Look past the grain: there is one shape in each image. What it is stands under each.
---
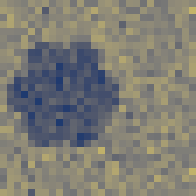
dark flower
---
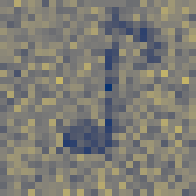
dark musical note
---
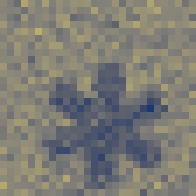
dark asterisk
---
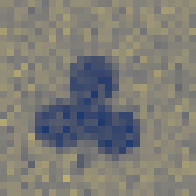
dark club
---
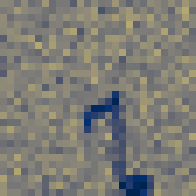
dark musical note
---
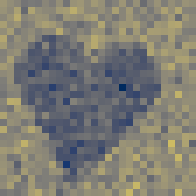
dark heart
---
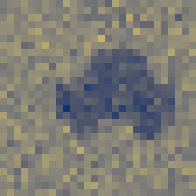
dark car
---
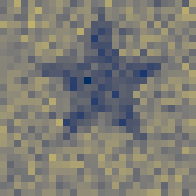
dark star
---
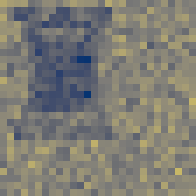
dark chess rook
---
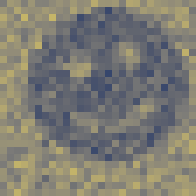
dark smiling face
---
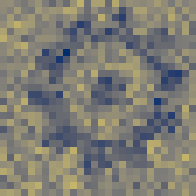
dark gear
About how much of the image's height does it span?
nearly all
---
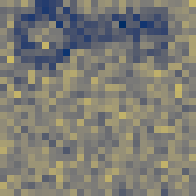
dark key
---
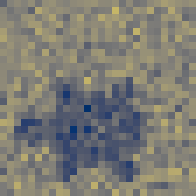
dark turtle
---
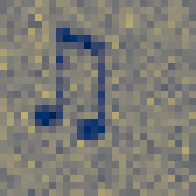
dark pair of musical notes
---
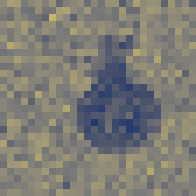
dark pear
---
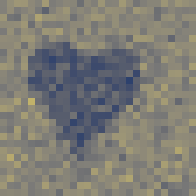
dark heart
